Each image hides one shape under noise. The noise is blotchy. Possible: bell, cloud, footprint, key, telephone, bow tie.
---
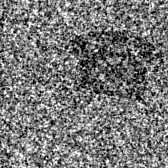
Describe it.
dark telephone
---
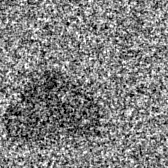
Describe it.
dark cloud
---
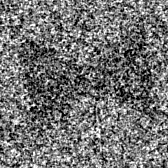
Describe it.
dark bow tie
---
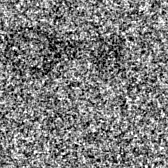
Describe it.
dark key
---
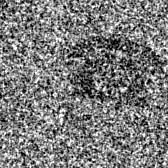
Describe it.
dark telephone
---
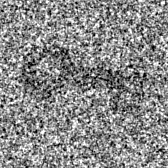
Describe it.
dark key
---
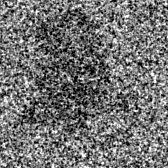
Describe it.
dark bell
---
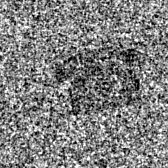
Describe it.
dark telephone
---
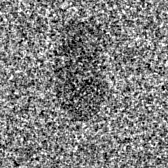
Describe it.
dark footprint
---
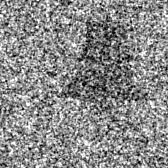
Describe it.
dark bell
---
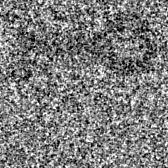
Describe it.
dark key
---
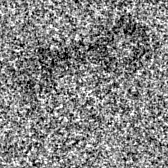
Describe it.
dark key
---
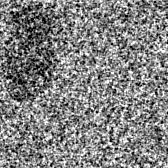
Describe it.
dark footprint
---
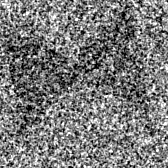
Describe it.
dark bow tie
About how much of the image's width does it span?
nearly all
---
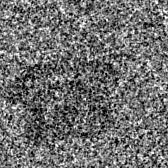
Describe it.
dark telephone
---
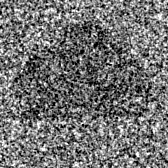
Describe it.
dark cloud
